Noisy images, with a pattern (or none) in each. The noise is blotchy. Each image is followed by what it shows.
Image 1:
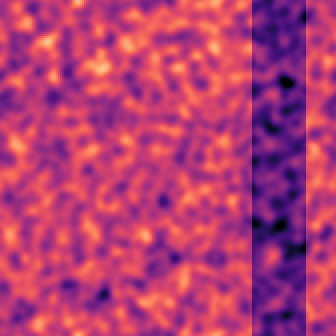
one vertical stripe
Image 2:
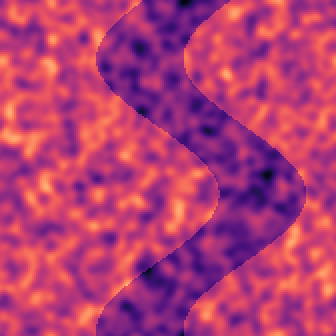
a wavy band
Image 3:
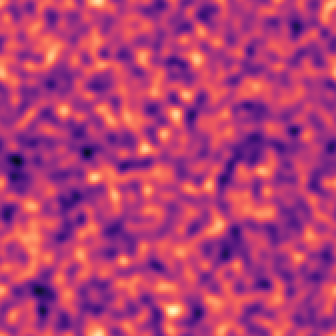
only noise
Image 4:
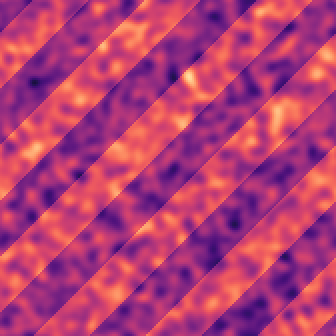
diagonal stripes
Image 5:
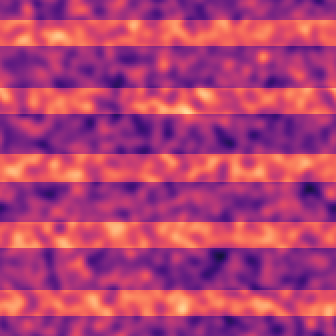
horizontal stripes
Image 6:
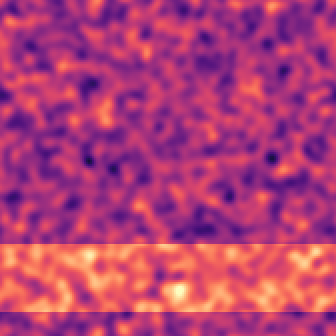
one horizontal stripe
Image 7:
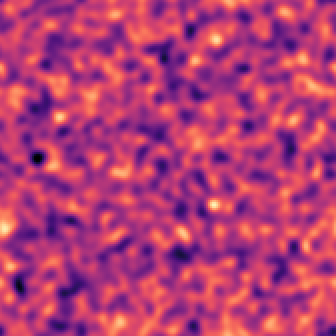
only noise
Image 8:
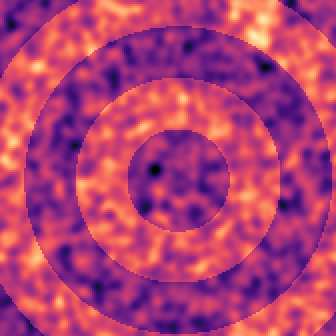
rings round one point
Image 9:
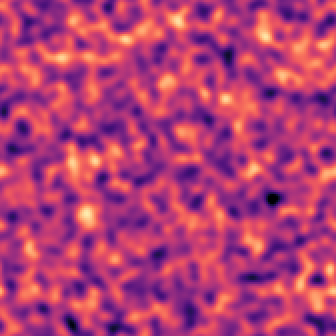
only noise
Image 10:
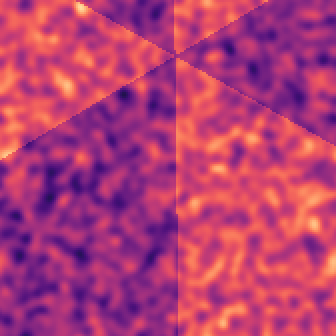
spokes from one point
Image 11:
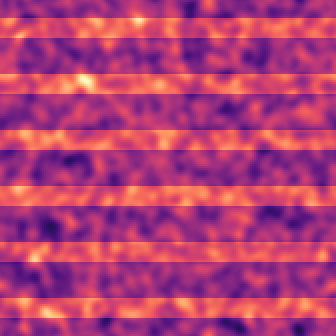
horizontal stripes
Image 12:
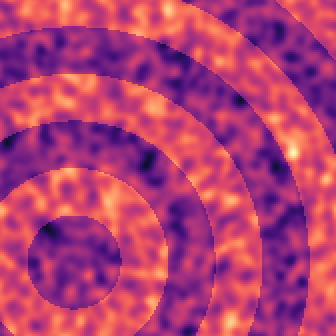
rings round one point
